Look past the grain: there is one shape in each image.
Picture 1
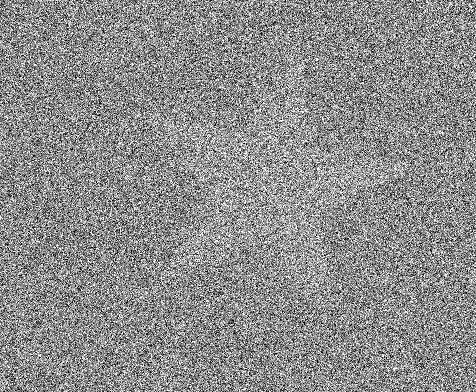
star
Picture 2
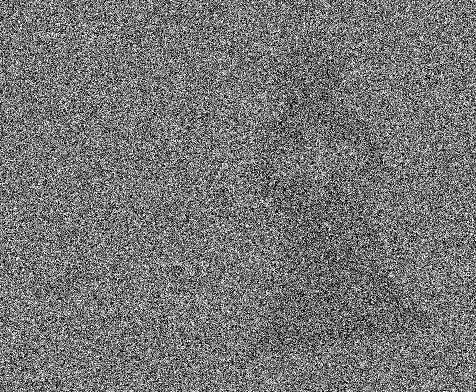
chess bishop
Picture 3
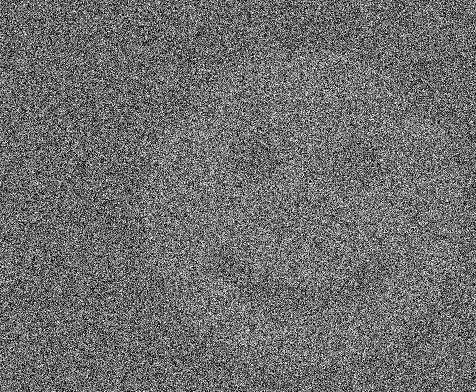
smiling face
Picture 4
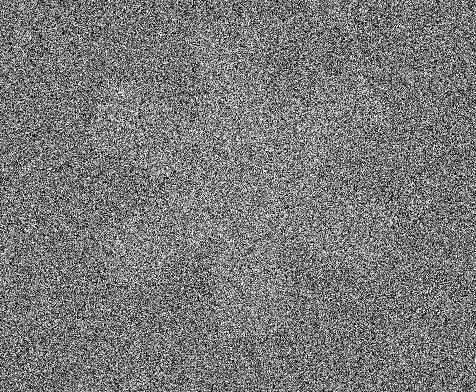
asterisk
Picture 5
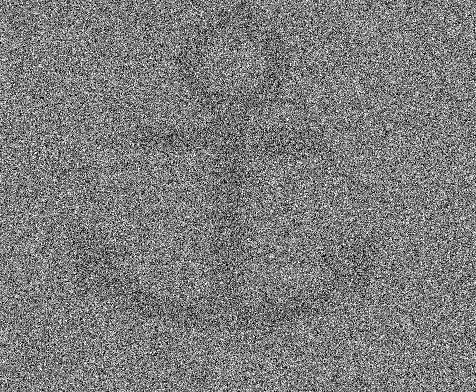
anchor
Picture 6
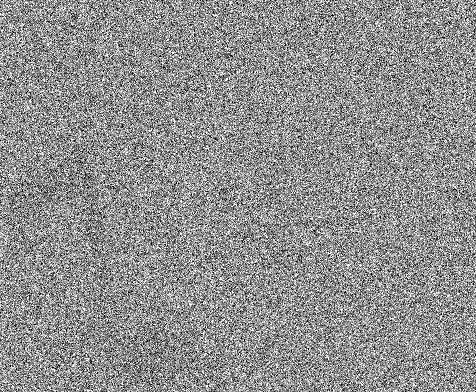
musical note
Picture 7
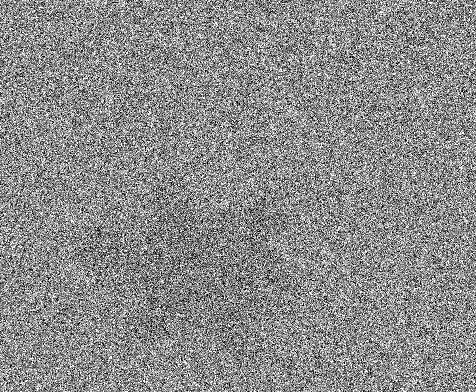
turtle
